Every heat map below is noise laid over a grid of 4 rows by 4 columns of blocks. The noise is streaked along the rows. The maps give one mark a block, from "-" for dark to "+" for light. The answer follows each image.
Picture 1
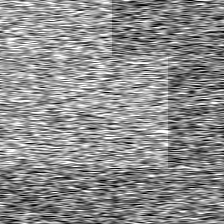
++--
+++-
+++-
----
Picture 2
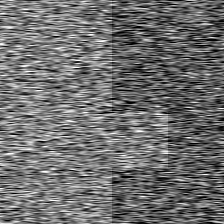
++--
++--
+++-
++--
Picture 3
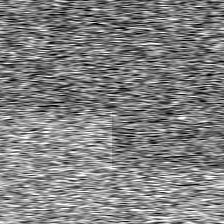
----
----
++--
++++
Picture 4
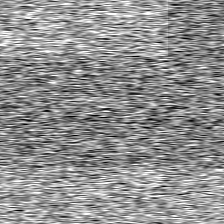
+++-
----
----
++++
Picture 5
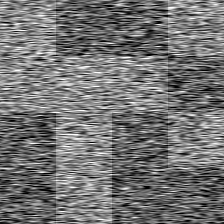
+--+
+++-
-+-+
-+--
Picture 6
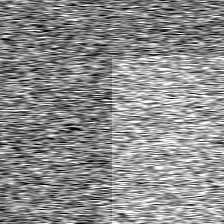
----
--++
--++
--++
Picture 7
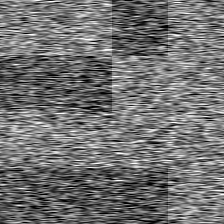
++-+
--++
++++
---+
